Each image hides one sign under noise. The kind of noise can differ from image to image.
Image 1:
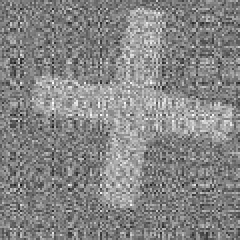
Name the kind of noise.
low rank plus noise
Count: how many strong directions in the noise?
one
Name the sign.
plus sign
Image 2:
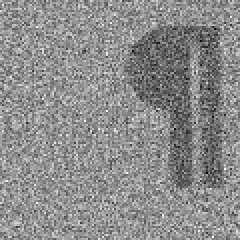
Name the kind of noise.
low rank plus noise
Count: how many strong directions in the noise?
five to eight
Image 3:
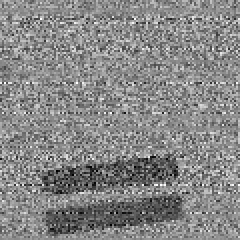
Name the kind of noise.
rows of uneven size
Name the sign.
equals sign
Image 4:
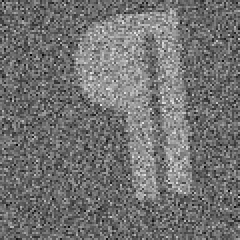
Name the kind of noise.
independent entries
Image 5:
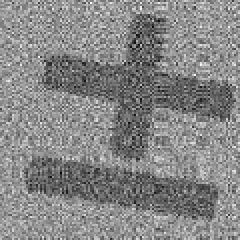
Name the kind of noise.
low rank plus noise
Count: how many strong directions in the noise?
one
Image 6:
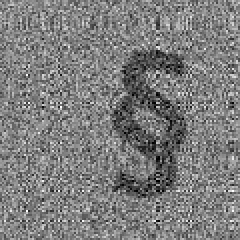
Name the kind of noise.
low rank plus noise
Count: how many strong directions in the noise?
one
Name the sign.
section sign
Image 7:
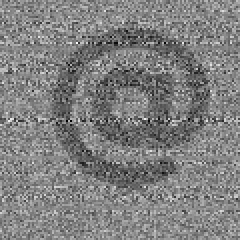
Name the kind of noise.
rows of uneven size
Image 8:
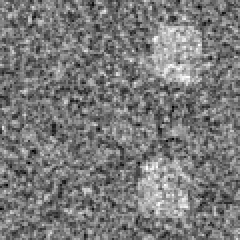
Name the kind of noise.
blotchy
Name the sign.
colon
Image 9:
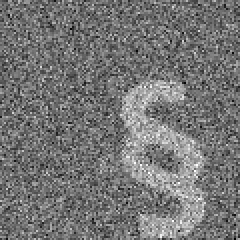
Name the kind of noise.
independent entries
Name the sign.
section sign
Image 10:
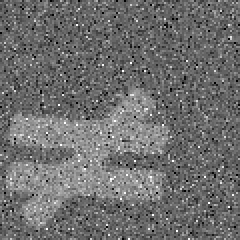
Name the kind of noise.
heavy tails
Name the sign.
not-equal sign
